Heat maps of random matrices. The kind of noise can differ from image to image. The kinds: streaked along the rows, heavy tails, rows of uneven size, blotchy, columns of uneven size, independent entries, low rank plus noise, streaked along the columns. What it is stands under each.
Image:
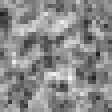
blotchy
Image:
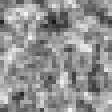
blotchy
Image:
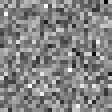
independent entries
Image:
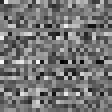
rows of uneven size
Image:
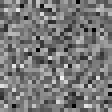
independent entries
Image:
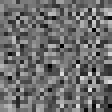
low rank plus noise
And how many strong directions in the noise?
one
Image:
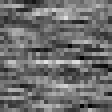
streaked along the rows
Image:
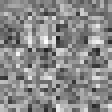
low rank plus noise
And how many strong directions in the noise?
one
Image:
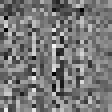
columns of uneven size
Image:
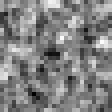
blotchy
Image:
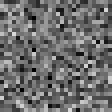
independent entries
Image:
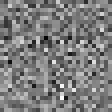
low rank plus noise
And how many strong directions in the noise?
three or four
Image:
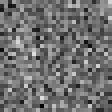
independent entries
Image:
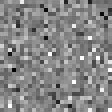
heavy tails
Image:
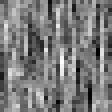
streaked along the columns
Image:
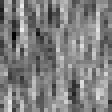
streaked along the columns
